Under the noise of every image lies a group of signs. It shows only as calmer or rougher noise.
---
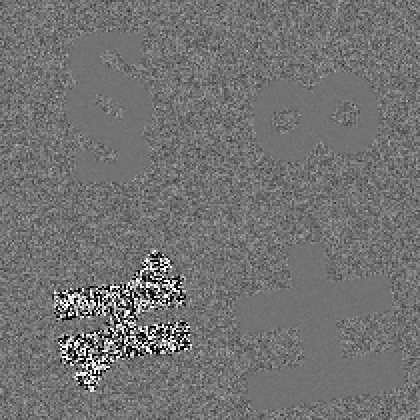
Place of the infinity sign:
top right
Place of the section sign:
top left
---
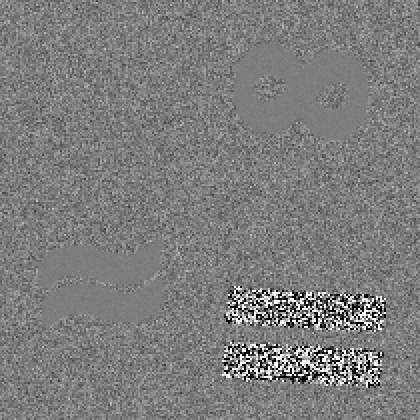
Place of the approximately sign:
bottom left
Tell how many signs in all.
3
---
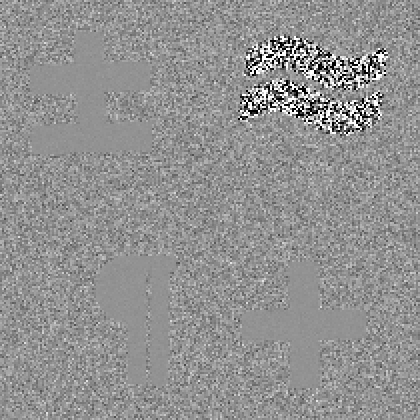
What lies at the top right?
approximately sign
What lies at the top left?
plus-minus sign
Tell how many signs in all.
4
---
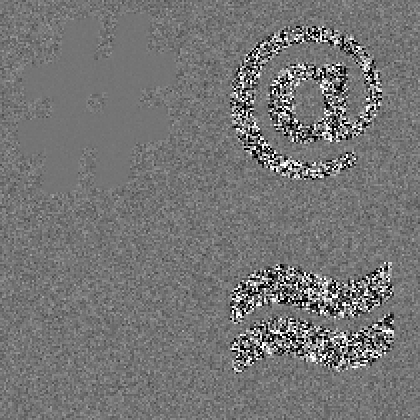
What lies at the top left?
hash sign
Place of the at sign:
top right
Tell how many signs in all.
3
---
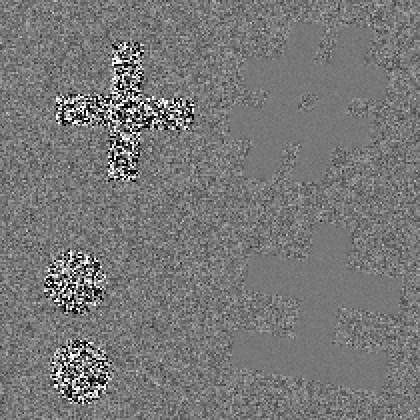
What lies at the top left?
plus sign
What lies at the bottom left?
colon
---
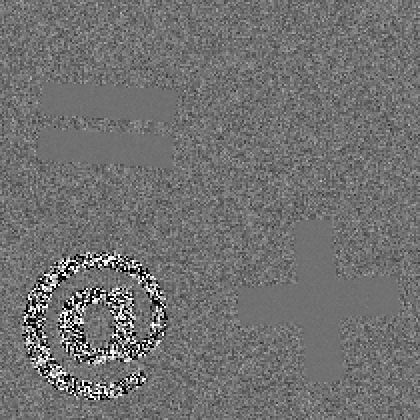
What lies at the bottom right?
plus sign
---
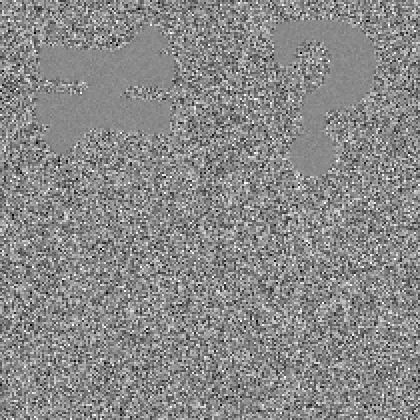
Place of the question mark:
top right
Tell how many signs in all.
2
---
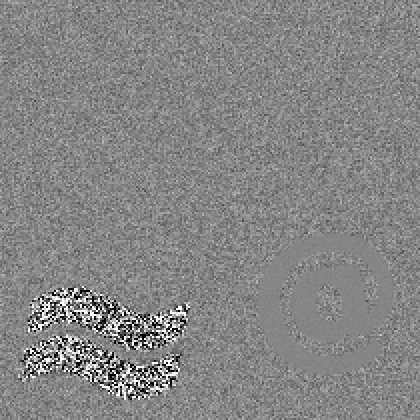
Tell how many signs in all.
2
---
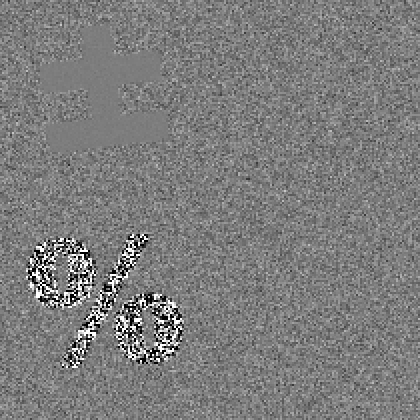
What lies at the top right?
nothing
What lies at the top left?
plus-minus sign
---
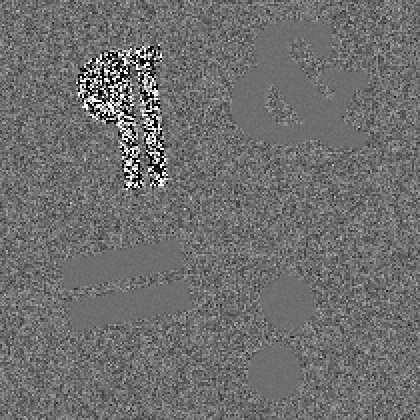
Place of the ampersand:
top right
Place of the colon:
bottom right
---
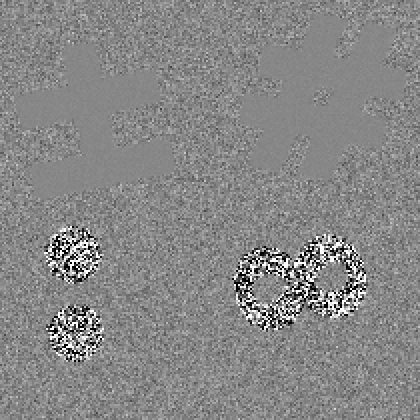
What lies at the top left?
plus-minus sign
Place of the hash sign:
top right
